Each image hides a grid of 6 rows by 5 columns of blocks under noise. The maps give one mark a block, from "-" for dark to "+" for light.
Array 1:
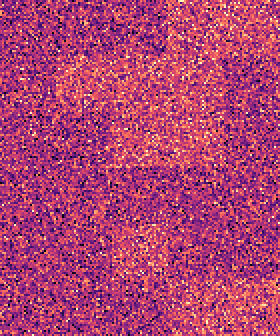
---++
-+++-
--++-
-----
--+--
---++
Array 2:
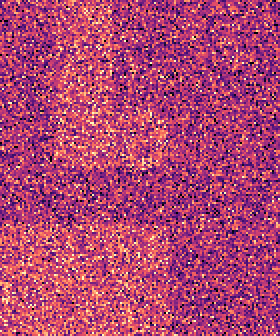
-+---
-+---
-++--
-----
+++--
+++--
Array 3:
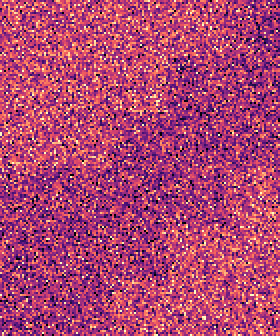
++++-
+++--
++---
----+
---++
--+++
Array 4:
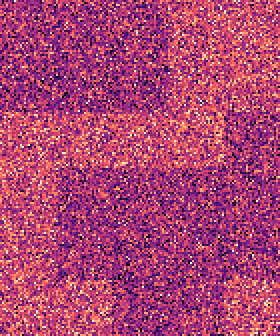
---++
---++
++++-
+----
+----
++--+
